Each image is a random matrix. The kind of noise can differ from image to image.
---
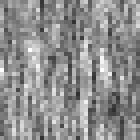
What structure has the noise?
streaked along the columns
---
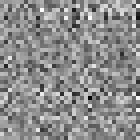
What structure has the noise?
low rank plus noise
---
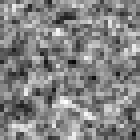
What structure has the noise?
blotchy
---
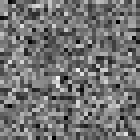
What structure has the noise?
independent entries
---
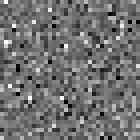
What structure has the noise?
heavy tails
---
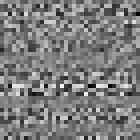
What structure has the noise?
rows of uneven size
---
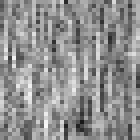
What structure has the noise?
streaked along the columns
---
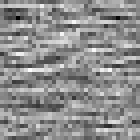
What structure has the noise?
streaked along the rows
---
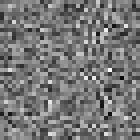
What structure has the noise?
low rank plus noise
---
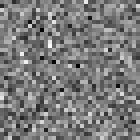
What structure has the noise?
independent entries
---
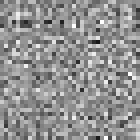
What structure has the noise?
low rank plus noise
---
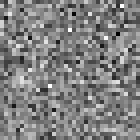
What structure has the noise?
independent entries
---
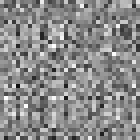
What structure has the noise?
low rank plus noise
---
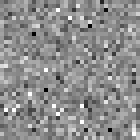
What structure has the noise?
heavy tails
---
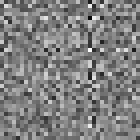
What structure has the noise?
low rank plus noise
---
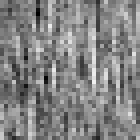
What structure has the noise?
streaked along the columns
